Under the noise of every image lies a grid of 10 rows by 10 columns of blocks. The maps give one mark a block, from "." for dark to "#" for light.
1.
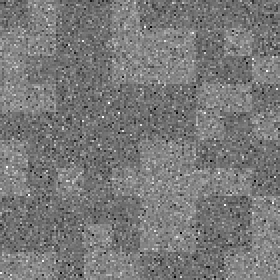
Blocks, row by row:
. # . . # . . . . .
# # . . # # # . # .
# . . . # # # . . #
# # . . . . . # # .
. . . . . . . # . #
# . . . . # # . . .
# . # . # # # # # .
. . . . . # # . . #
. . . # . # # . . #
# # . # # . . . # #
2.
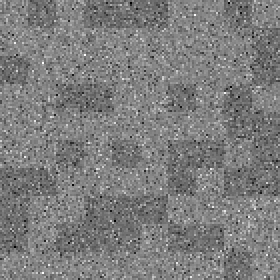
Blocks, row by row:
# . # . . . # # . #
# # # # # # # # # .
. # # # # # # # # .
# # . . # # . # . #
# # # # # # # # . .
# # . # . # . . # .
. . # # # # . # . .
. # # . . . # # # #
. # . . . # . . # #
# # # # # # # # . #
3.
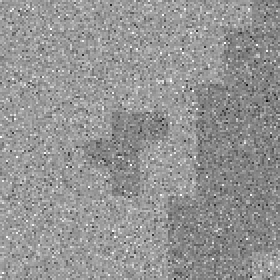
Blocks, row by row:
# # # # # # # # # .
# # # # # # # # . .
# # # # # # # # . .
# # # # # # # . . .
# # # # . . # . . .
# # # . . # # . . .
# # # # . # # . . .
# # # # # # . . . .
# # # # # # . . . .
# # # # # # . . . #
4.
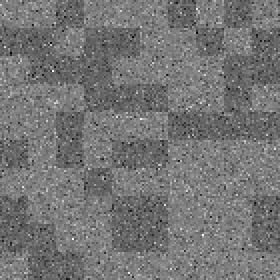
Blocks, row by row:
# # . # # # . # . #
. . # . . # # . # .
# . . . # # # # . .
# # # . . . # # . #
# # . # # # . . . .
. # . # . . # # # #
# # # . # # # # # #
. # # # . . # # # .
. . # # . . # # # .
# . . # # # # # # #
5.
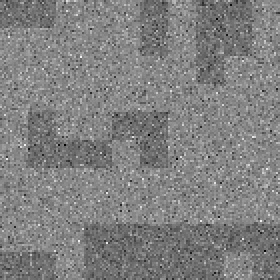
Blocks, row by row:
. . # # # . # . . #
# # # # # . # . . #
# # # # # # # . # #
# # # # # # # # # #
# . # # . . # # # #
# . . . # . # # # #
# # # # # # # # # #
# # # # # # # # # #
# # # . . . . . . .
. . # . . . . . # .
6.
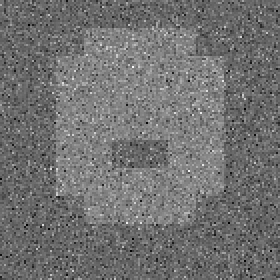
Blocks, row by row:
. . . . . . . . . .
. . . # # # # . . .
. . # # # # # # . .
. . # # # # # # . .
. . # # # # # # . .
. . # # . . # # . .
. . # # # # # # . .
. . . # # # # . . .
. . . . . . . . . .
. . . . . . . . . .
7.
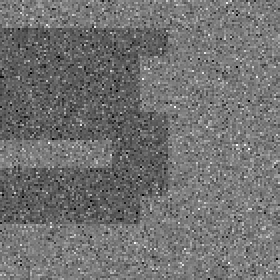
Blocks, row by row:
# # # # # # # # # #
. . . . . . # # # #
. . . . . # # # # #
. . . . . # # # # #
. . . . . . # # # #
# # # # . . # # # #
. . . . . . # # # #
. . . . . # # # # #
# # # # # # # # # #
# # # # # # # # # #
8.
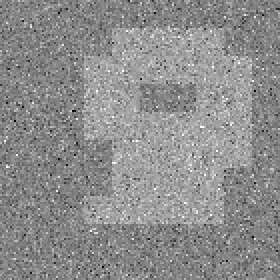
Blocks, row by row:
. . . . . . . . . .
. . . . # # # # . .
. . . # # # # # # .
. . . # # . . # # .
. . . # # # # # # .
. . . . # # # # # .
. . . . # # # # . .
. . . # # # # # . .
. . . . . . . . . .
. . . . . . . . . .
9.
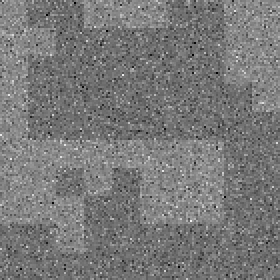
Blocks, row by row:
# . . # # # . . # #
# # . . . . . . # #
# . . . . . . . # #
# . . . . . . . . #
# . . . . . . . . .
# # # # # # # # . .
# # . # . # # # . .
# # # . . # # # . .
. . # . . . . . . .
. . . . . . . . . .
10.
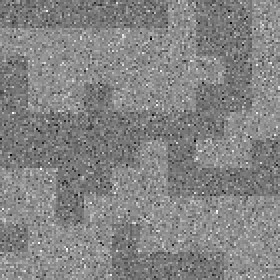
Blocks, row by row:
. . . . . . # . . #
# # # # # # # . . #
. # # # # # # # . #
. # # . # # # . . #
. . . . . . . . # #
. . . . . # . # # .
# # . . # # . . . .
# # . # # # # # # #
. # # # . # # # # #
# # # # . . . . # #
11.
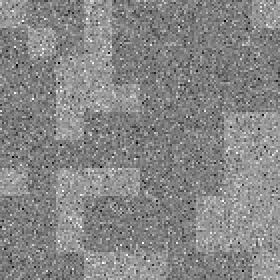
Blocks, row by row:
# . . # . . . . . #
. # . # . . . . . .
. . # # . . . . . .
. . # # # . . . . .
. . # . . . . . # #
. . . . . . . . # #
# . # # # . . . # #
. . # . . . . # # #
. . # . . . . # # #
. . . # # # . . . #
